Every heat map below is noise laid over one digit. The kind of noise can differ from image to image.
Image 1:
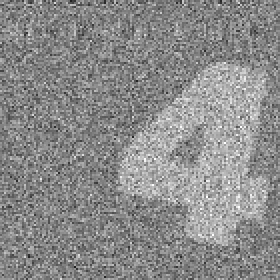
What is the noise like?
low rank plus noise
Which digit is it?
4
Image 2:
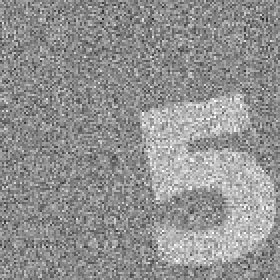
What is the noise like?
low rank plus noise
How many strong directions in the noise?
five to eight
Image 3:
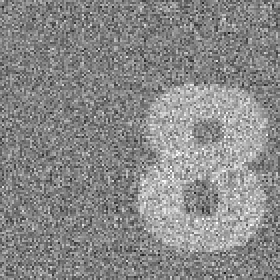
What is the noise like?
low rank plus noise
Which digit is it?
8
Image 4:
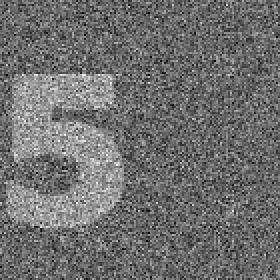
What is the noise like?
low rank plus noise
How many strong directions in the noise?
two
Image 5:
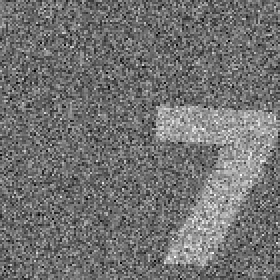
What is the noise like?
independent entries
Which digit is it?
7
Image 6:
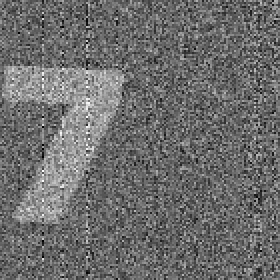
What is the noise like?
columns of uneven size
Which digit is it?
7
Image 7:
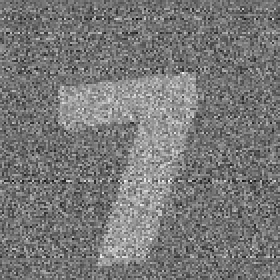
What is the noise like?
rows of uneven size
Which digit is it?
7
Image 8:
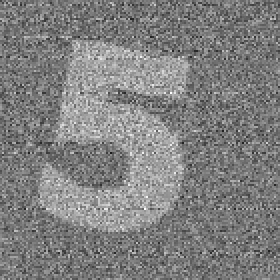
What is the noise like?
rows of uneven size
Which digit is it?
5
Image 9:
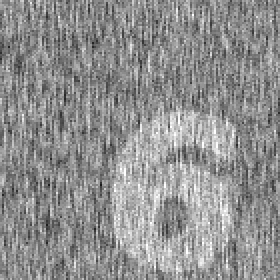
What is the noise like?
streaked along the columns
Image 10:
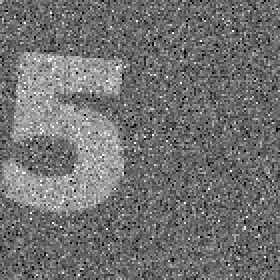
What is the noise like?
heavy tails
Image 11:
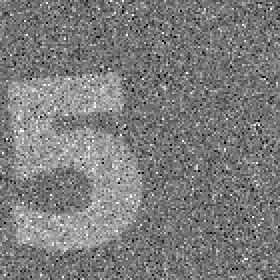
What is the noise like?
heavy tails
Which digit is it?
5
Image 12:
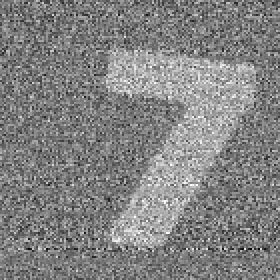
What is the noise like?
rows of uneven size
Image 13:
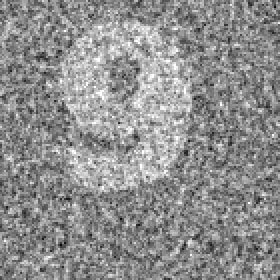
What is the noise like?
blotchy
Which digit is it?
9
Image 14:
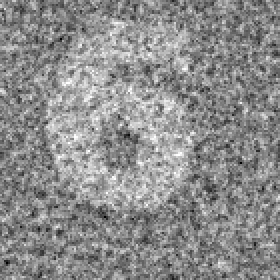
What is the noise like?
blotchy
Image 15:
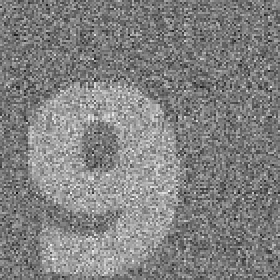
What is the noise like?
low rank plus noise
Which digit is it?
9
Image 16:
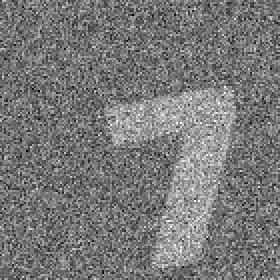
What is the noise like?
independent entries
